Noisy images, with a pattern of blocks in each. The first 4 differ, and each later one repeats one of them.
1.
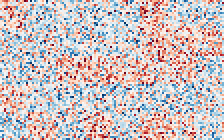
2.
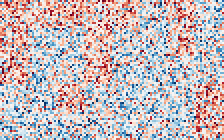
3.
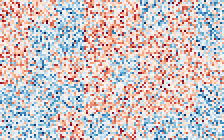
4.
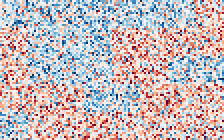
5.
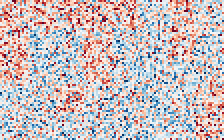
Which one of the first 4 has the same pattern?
2
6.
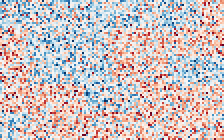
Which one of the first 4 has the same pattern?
4
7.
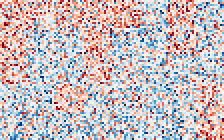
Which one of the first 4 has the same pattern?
2
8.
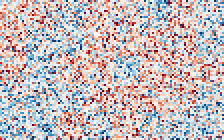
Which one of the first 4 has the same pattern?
3
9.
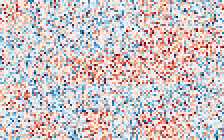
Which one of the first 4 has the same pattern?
1
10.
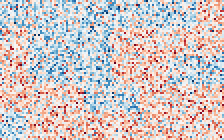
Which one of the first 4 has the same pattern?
4
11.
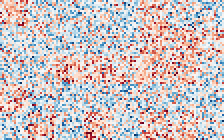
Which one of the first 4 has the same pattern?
1
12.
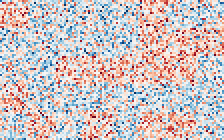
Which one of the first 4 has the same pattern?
1
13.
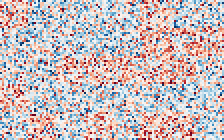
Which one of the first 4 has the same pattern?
1
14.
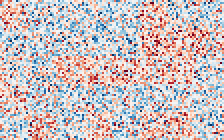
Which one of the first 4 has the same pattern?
1
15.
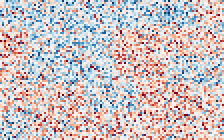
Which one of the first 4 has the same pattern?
4
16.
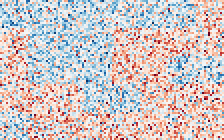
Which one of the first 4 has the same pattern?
4
